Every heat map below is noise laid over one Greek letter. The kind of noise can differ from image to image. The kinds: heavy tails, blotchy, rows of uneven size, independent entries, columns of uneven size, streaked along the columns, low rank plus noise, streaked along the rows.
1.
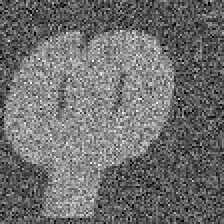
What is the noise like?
low rank plus noise
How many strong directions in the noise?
two
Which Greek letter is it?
phi
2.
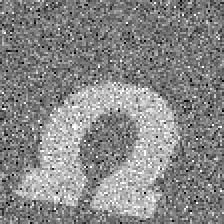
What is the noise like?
heavy tails
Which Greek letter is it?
omega
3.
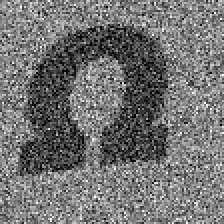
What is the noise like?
independent entries
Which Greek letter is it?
omega
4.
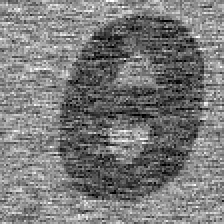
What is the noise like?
streaked along the rows
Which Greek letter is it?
theta
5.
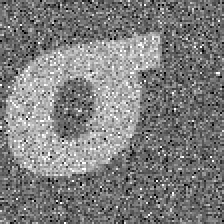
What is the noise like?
heavy tails
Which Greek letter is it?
sigma
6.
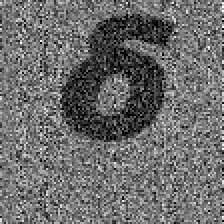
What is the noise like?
columns of uneven size
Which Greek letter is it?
delta
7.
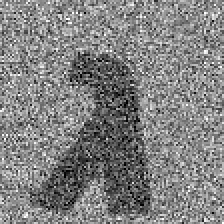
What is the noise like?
low rank plus noise
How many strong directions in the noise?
one
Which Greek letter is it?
lambda
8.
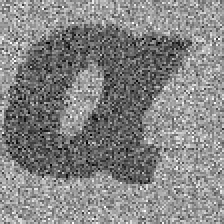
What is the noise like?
low rank plus noise
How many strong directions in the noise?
two
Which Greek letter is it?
alpha
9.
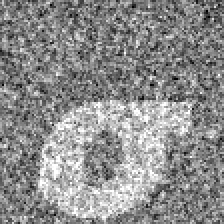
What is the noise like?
blotchy
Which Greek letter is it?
sigma
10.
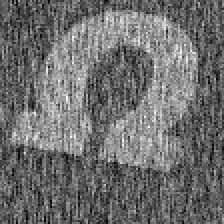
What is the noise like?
streaked along the columns
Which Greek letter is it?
omega
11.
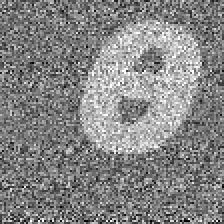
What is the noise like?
rows of uneven size
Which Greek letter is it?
theta
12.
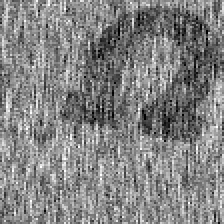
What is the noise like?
streaked along the columns
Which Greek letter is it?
omega
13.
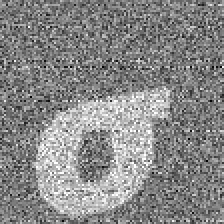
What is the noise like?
rows of uneven size
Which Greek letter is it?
sigma
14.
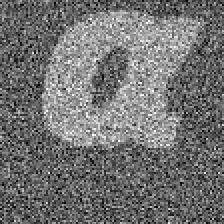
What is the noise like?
low rank plus noise
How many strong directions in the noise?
two
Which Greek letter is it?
alpha
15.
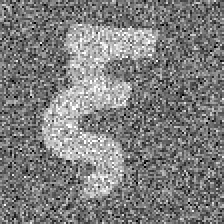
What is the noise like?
independent entries
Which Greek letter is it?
xi
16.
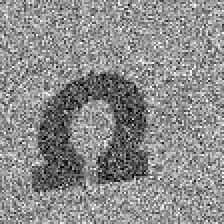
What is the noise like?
low rank plus noise
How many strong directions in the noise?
one
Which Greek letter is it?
omega
